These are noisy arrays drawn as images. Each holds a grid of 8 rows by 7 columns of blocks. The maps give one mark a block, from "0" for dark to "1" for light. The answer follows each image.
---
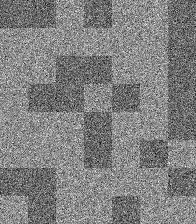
0 0 1 0 1 1 0
1 1 1 1 1 1 0
1 1 0 0 1 1 0
1 0 0 1 0 1 0
1 1 1 0 1 1 0
1 1 1 0 1 0 1
0 0 1 1 1 1 0
1 0 1 1 0 1 1
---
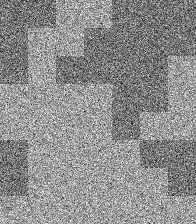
0 0 1 1 0 0 0
0 1 1 0 0 0 0
0 1 0 0 0 0 1
1 1 1 1 0 0 1
1 1 1 1 0 1 1
0 1 1 1 1 0 0
0 1 1 1 1 1 0
1 1 1 1 1 1 1
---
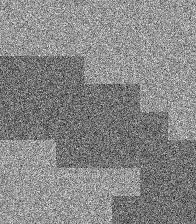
1 1 1 1 1 1 1
1 1 1 1 1 1 1
0 0 0 1 1 1 1
0 0 0 0 0 1 1
0 0 0 0 0 0 1
1 1 0 0 0 0 0
1 1 1 1 1 0 0
1 1 1 1 0 0 0
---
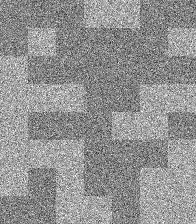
0 0 0 1 1 0 0
0 1 0 0 0 0 1
1 0 0 0 0 0 0
1 1 1 0 0 1 1
1 0 0 0 1 1 0
1 1 1 0 0 0 1
1 0 1 0 0 1 1
0 0 1 1 0 1 1
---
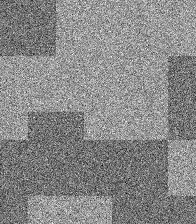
0 0 1 1 1 1 1
0 0 1 1 1 1 1
1 1 1 1 1 1 0
1 1 1 1 1 1 0
1 0 0 1 1 1 0
0 0 0 0 0 0 1
0 0 0 0 0 0 1
0 1 1 1 0 0 0
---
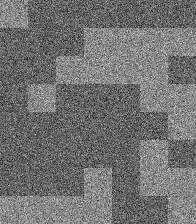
1 0 0 0 0 0 0
0 0 0 1 1 1 1
0 0 1 1 1 1 0
0 1 0 0 0 1 1
0 0 0 0 0 0 1
0 0 0 0 0 1 0
0 0 0 1 0 1 1
1 1 1 1 0 0 1
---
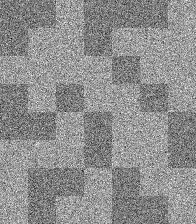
0 0 1 0 0 0 1
0 1 1 0 1 1 1
1 1 1 1 0 1 1
0 1 0 1 1 0 1
0 0 1 0 1 1 0
1 1 1 0 1 1 0
1 0 0 1 0 1 1
1 0 1 1 0 0 1
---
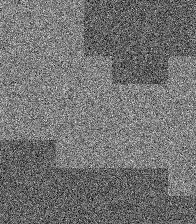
1 1 1 0 0 0 0
1 1 1 0 0 0 0
1 1 1 1 0 0 1
1 1 1 1 1 1 1
1 1 1 1 1 1 1
0 0 1 1 1 1 1
0 0 0 0 0 0 1
0 0 0 0 0 0 0
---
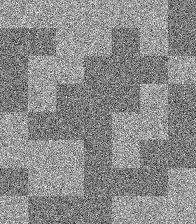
1 1 1 1 1 1 0
0 0 1 1 0 1 0
0 1 1 0 0 0 1
0 1 0 0 0 1 0
1 0 0 0 1 1 0
1 1 1 0 1 0 0
0 1 1 0 0 0 1
1 0 0 0 1 1 1
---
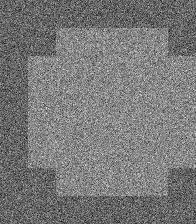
0 0 0 0 0 0 0
0 0 1 1 1 1 0
0 1 1 1 1 1 1
0 1 1 1 1 1 1
0 1 1 1 1 1 1
0 1 1 1 1 1 1
0 0 1 1 1 1 0
0 0 0 0 0 0 0
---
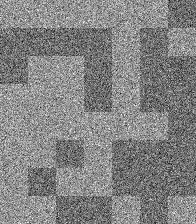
1 1 1 1 1 1 0
0 0 0 0 1 0 1
0 1 1 0 1 0 0
1 1 1 0 1 0 0
1 1 1 1 1 1 0
1 1 0 1 0 0 0
1 0 1 1 0 0 0
1 1 0 0 1 0 1
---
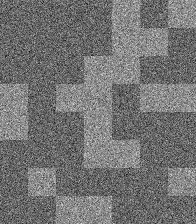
0 0 0 0 1 0 1
0 0 0 0 1 1 0
0 0 0 1 1 0 0
1 0 1 1 0 1 1
1 0 0 1 0 0 0
0 0 0 1 1 0 0
0 1 0 0 0 0 1
0 0 1 1 0 0 0
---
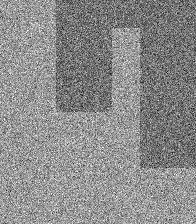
1 1 0 0 0 0 0
1 1 0 0 1 0 0
1 1 0 0 1 0 0
1 1 0 0 1 0 0
1 1 1 1 1 0 0
1 1 1 1 1 0 0
1 1 1 1 1 1 1
1 1 1 1 1 1 1
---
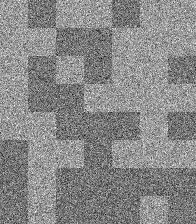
1 0 1 1 0 1 1
1 1 0 0 1 1 1
1 0 1 0 1 1 0
1 0 0 1 1 1 1
1 1 0 0 0 1 0
0 1 1 0 1 1 1
0 1 0 0 0 0 0
0 1 0 0 0 1 0
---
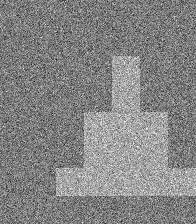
0 0 0 0 0 0 0
0 0 0 0 0 0 0
0 0 0 0 1 0 0
0 0 0 0 1 0 0
0 0 0 1 1 1 0
0 0 0 1 1 1 0
0 0 1 1 1 1 1
0 0 0 0 0 0 0
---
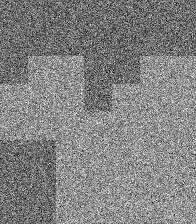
0 0 0 0 0 0 0
0 0 0 0 0 0 0
0 1 1 0 0 1 1
1 1 1 0 1 1 1
1 1 1 1 1 1 1
0 0 1 1 1 1 1
0 0 1 1 1 1 1
0 0 1 1 1 1 1
